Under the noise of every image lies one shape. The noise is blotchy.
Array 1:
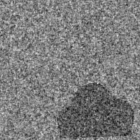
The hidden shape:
cloud
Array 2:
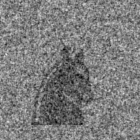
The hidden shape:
chess knight
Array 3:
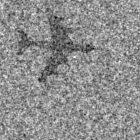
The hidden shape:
airplane
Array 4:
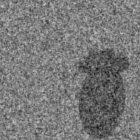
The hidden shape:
footprint
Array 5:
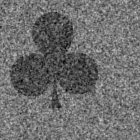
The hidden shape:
club
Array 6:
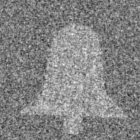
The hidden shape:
bell
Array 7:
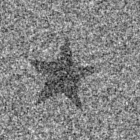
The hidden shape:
star
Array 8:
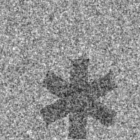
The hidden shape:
asterisk
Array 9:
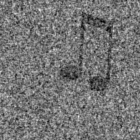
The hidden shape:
pair of musical notes
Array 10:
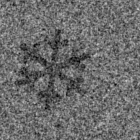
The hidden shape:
snowflake
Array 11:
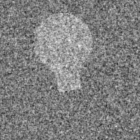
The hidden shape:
light bulb
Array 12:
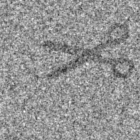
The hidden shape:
pair of scissors
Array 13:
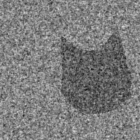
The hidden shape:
cat's head
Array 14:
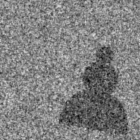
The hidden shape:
chess pawn
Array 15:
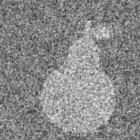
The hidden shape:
pear
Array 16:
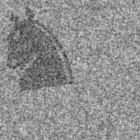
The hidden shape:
chess knight
